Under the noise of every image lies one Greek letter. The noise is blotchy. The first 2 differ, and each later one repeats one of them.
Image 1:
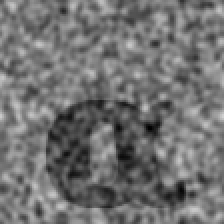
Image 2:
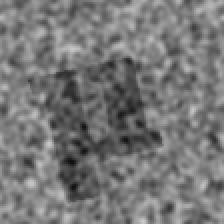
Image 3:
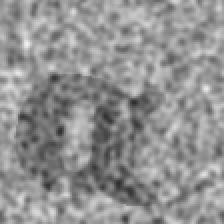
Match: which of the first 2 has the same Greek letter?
1
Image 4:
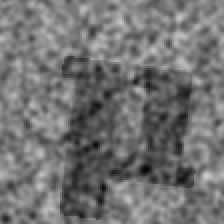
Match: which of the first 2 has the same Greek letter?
2
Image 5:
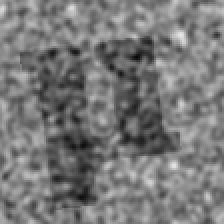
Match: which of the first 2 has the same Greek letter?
2
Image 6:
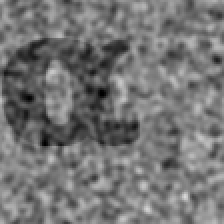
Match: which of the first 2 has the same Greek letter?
1
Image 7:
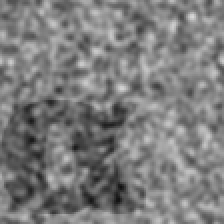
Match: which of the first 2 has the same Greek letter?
1
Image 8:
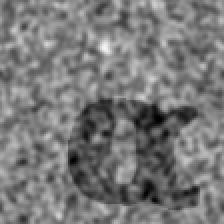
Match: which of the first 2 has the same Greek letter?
1
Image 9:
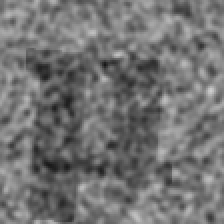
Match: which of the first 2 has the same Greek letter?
2
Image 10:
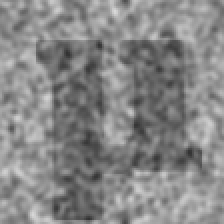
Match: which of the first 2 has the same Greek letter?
2
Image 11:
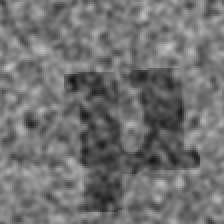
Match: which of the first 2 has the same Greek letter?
2
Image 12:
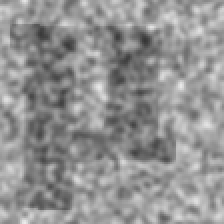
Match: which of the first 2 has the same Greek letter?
2
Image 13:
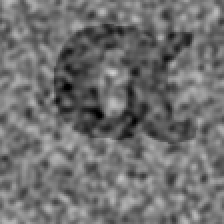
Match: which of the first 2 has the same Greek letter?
1
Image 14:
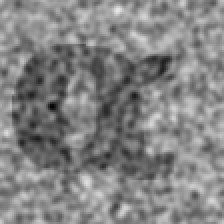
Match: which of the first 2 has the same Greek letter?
1
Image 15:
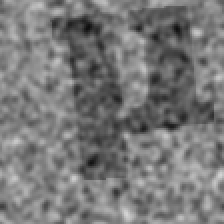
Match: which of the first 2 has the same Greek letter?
2
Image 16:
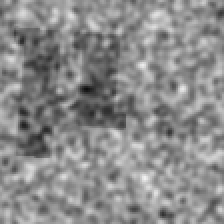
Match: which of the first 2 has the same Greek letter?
2
